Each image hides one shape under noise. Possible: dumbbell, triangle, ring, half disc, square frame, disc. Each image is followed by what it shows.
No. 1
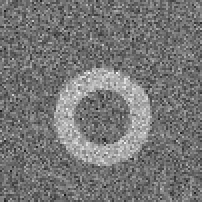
ring
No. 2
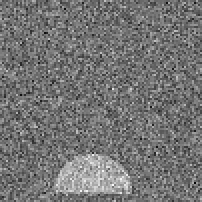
half disc
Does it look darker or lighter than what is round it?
lighter
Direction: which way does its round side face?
up
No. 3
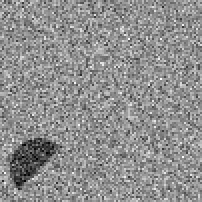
half disc
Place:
bottom left
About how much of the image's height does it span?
a quarter
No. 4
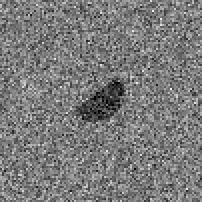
half disc
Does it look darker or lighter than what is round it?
darker
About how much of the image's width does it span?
a quarter
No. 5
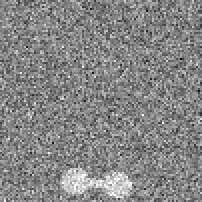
dumbbell
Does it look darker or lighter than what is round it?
lighter
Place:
bottom middle
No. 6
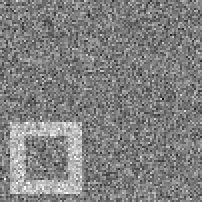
square frame
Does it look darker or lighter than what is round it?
lighter
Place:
bottom left
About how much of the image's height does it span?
a third
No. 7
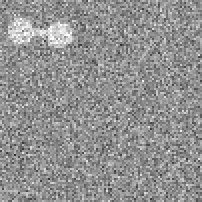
dumbbell
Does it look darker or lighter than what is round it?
lighter
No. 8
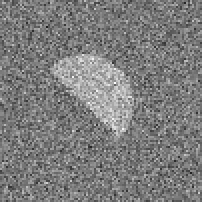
half disc
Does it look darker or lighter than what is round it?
lighter
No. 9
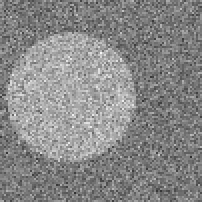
disc
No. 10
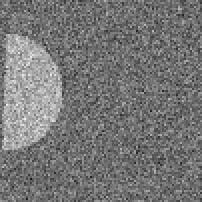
half disc
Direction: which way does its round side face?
right
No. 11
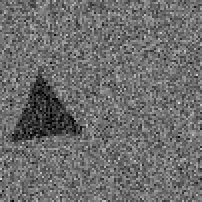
triangle
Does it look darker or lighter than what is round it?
darker
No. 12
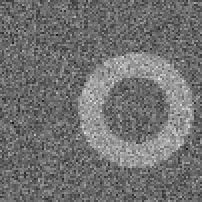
ring
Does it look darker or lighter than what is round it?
lighter
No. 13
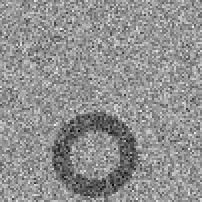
ring
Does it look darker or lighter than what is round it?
darker
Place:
bottom middle
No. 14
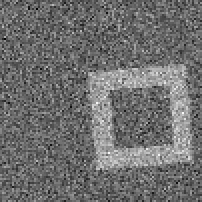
square frame
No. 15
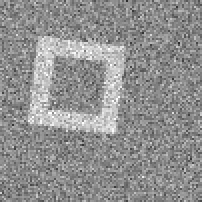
square frame
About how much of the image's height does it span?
half
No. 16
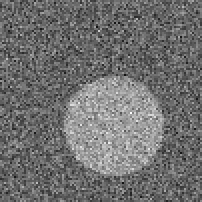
disc
